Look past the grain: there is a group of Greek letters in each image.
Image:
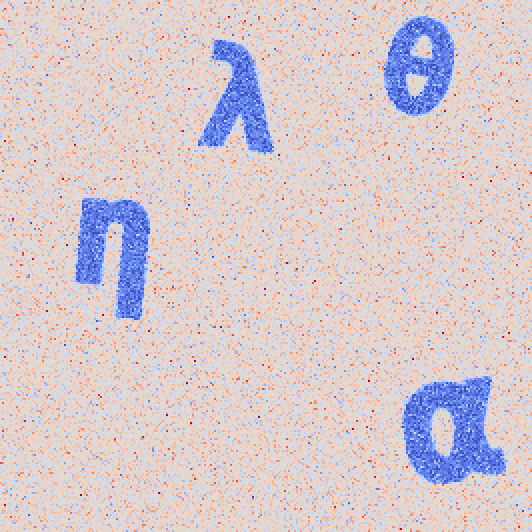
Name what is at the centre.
nothing
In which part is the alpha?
bottom right
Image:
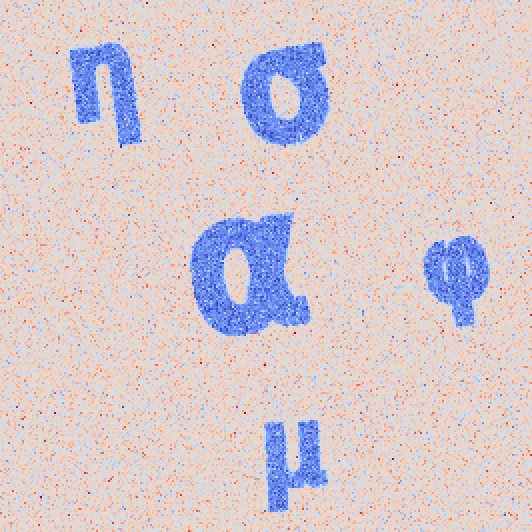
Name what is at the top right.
nothing
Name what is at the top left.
eta
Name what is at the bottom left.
nothing
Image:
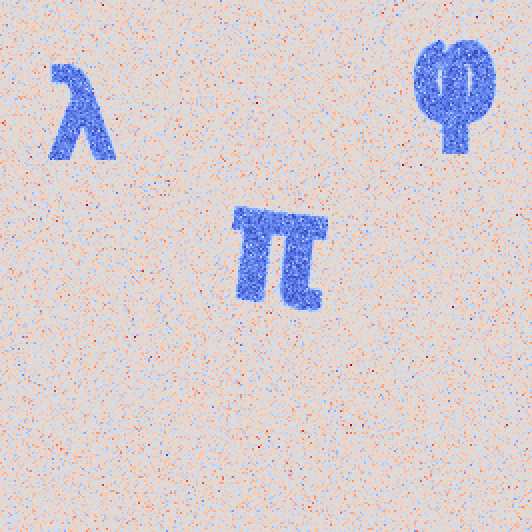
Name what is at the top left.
lambda
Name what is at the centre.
pi
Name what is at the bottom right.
nothing
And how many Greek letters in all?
3
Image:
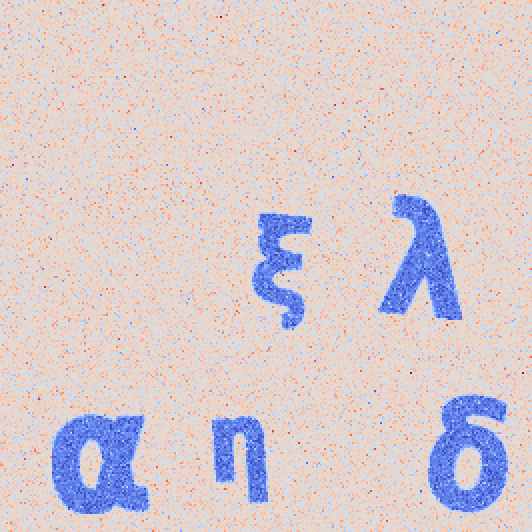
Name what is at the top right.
nothing
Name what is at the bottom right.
delta
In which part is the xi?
centre
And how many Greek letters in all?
5
